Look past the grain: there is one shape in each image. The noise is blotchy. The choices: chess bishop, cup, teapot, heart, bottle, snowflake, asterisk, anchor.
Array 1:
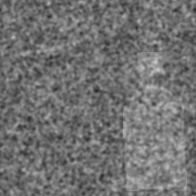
bottle
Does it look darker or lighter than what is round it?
lighter
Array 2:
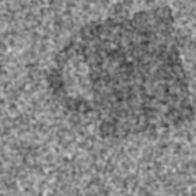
cup
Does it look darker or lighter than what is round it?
darker
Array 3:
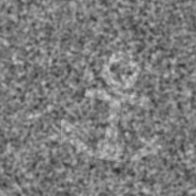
anchor
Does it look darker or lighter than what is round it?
lighter
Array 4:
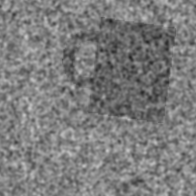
cup
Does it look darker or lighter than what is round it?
darker
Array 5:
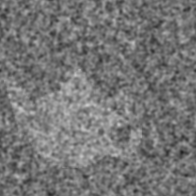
teapot
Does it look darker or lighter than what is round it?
lighter
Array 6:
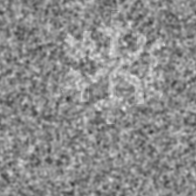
snowflake
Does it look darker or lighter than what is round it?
lighter
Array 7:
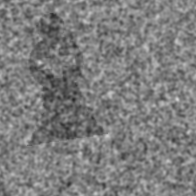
chess bishop
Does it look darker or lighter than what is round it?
darker
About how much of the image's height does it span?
two thirds
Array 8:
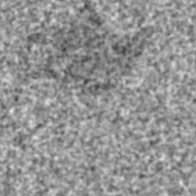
teapot
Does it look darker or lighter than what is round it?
darker
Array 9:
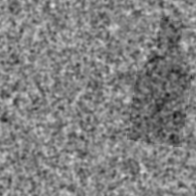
bottle
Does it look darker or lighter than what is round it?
darker
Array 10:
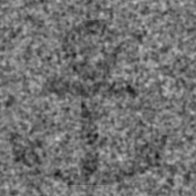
anchor
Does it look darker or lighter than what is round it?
darker
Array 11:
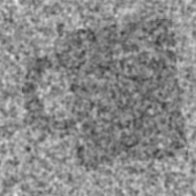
cup
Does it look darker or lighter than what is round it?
darker
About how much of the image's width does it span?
nearly all
